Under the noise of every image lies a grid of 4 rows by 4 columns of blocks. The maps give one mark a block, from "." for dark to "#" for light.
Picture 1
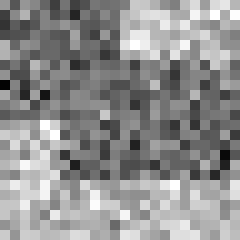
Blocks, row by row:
. . # #
. . . .
# . . .
# # # #
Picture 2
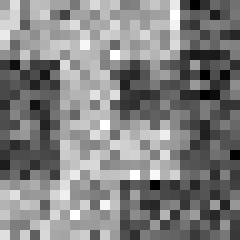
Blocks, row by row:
# # # .
. # . .
. # # .
# # . .
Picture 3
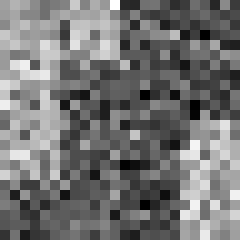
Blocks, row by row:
# # . .
# . . .
# . . #
. . . #
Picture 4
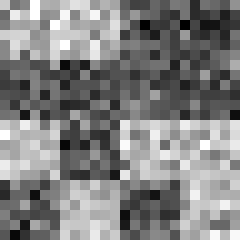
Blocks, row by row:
# # . .
. . . .
# . # #
. # . #
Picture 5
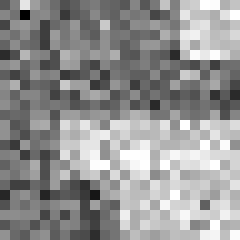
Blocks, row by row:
. . . #
. . . .
. # # #
. . # #
